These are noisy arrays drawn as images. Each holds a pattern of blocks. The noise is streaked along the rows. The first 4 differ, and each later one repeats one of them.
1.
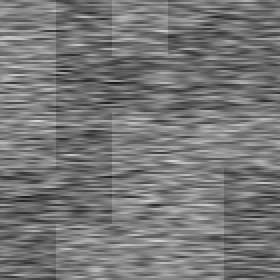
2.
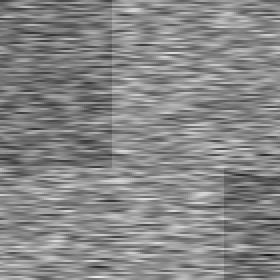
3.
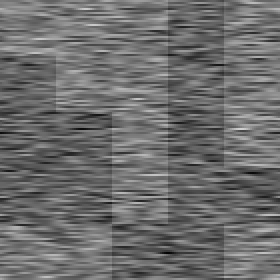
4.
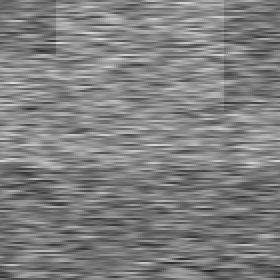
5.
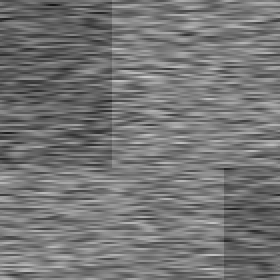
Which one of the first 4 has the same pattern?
2
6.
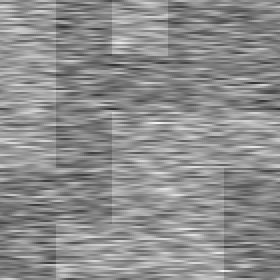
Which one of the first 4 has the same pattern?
1
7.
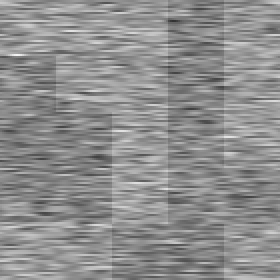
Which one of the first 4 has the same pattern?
3
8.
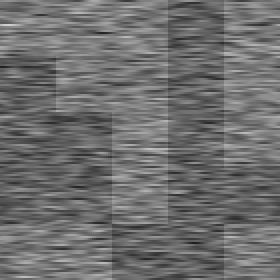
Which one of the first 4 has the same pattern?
3
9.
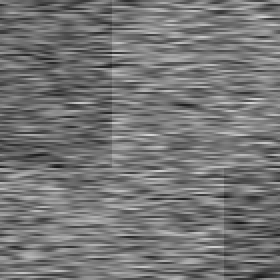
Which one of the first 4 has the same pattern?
2
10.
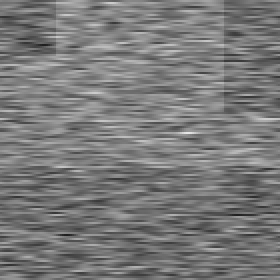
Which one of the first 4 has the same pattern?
4
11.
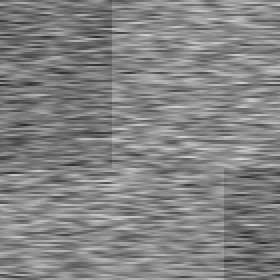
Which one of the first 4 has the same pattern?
2
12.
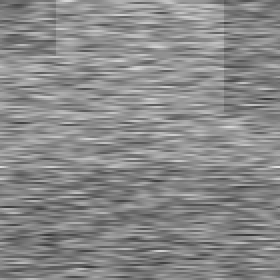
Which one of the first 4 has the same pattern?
4
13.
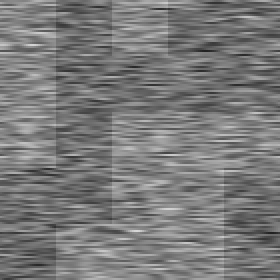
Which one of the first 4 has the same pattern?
1
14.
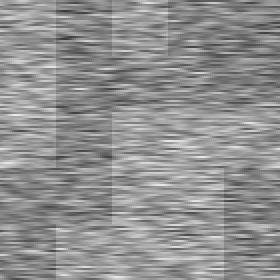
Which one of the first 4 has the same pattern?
1
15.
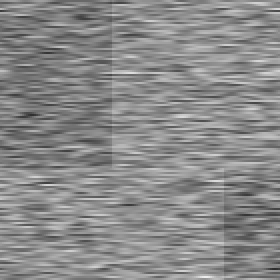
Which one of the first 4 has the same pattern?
2
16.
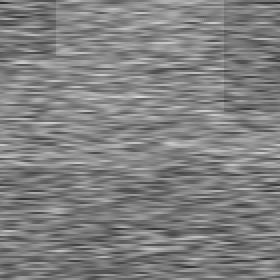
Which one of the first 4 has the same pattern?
4
